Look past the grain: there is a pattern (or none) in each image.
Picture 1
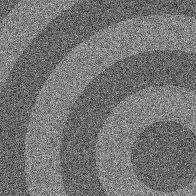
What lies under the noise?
rings round one point
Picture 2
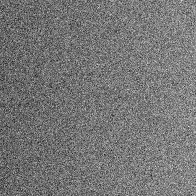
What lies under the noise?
a smooth slope
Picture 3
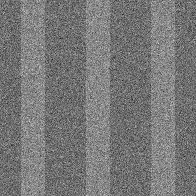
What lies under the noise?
vertical stripes
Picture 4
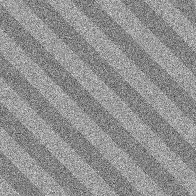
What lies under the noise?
diagonal stripes
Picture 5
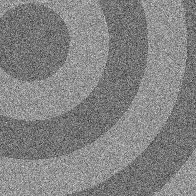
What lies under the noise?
rings round one point
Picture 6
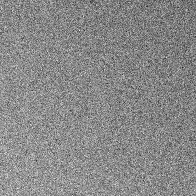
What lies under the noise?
a smooth slope
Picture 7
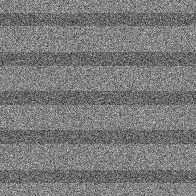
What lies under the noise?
horizontal stripes
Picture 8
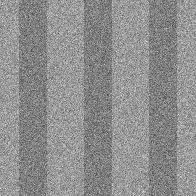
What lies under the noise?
vertical stripes
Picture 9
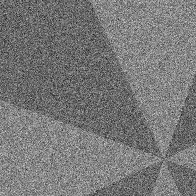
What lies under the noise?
spokes from one point
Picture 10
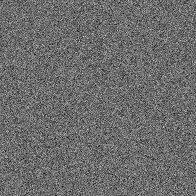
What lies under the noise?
only noise
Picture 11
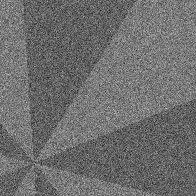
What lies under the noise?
spokes from one point
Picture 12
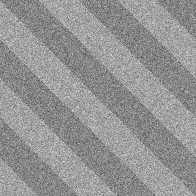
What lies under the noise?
diagonal stripes
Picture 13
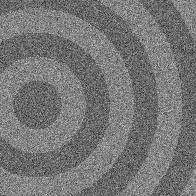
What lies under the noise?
rings round one point
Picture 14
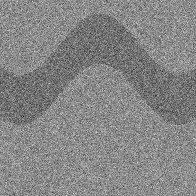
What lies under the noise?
a wavy band
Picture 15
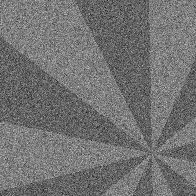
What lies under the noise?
spokes from one point
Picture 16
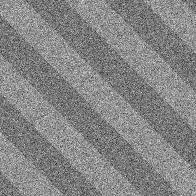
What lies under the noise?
diagonal stripes
